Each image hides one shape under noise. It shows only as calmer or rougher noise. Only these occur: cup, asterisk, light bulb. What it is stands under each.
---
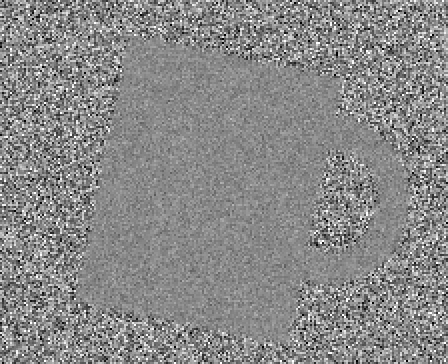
calm cup
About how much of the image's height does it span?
nearly all
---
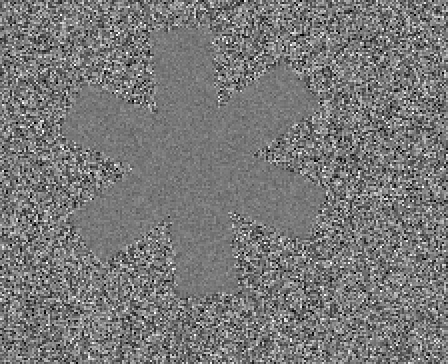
calm asterisk
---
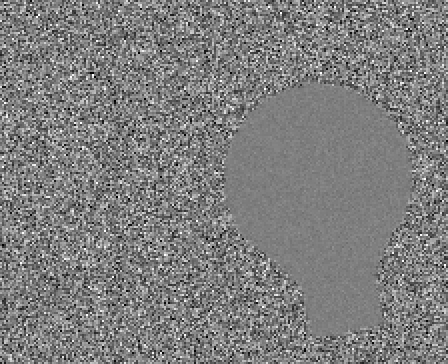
calm light bulb
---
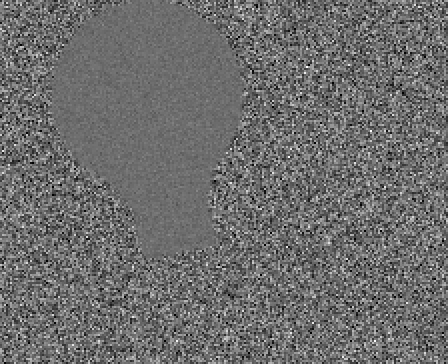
calm light bulb
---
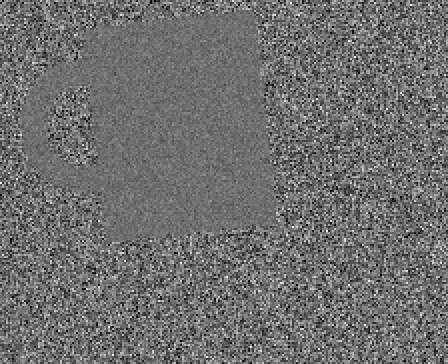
calm cup
